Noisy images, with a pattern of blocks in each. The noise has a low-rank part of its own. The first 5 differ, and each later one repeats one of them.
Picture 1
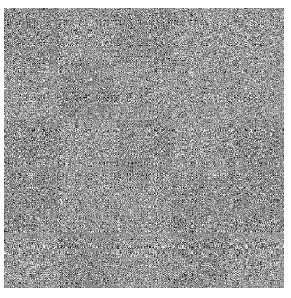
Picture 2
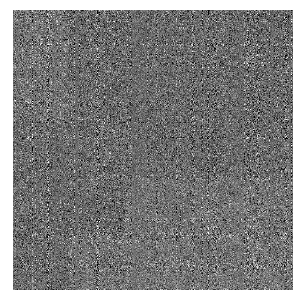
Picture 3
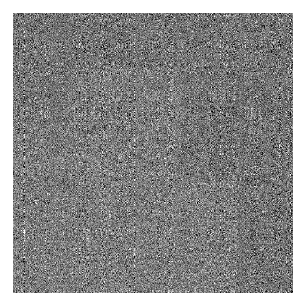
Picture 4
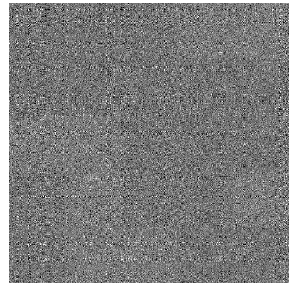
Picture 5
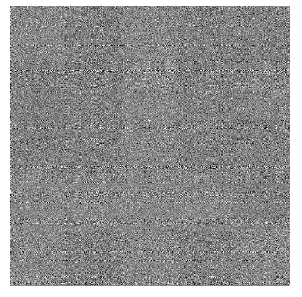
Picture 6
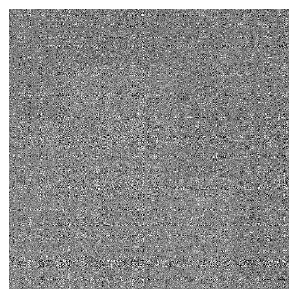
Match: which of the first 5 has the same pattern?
3
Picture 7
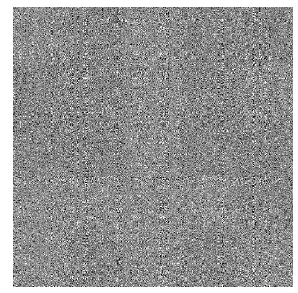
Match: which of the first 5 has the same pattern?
5
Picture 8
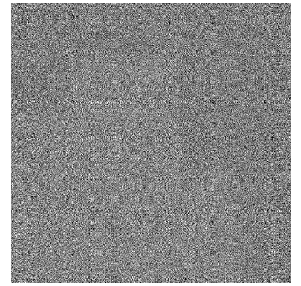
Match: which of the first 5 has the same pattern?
3
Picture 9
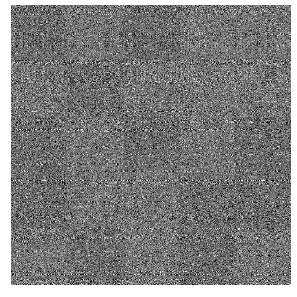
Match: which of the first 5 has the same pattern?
1
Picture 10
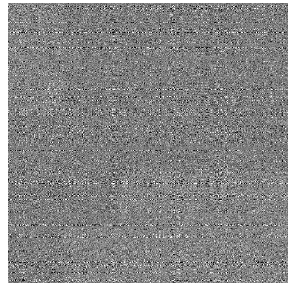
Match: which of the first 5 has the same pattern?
2
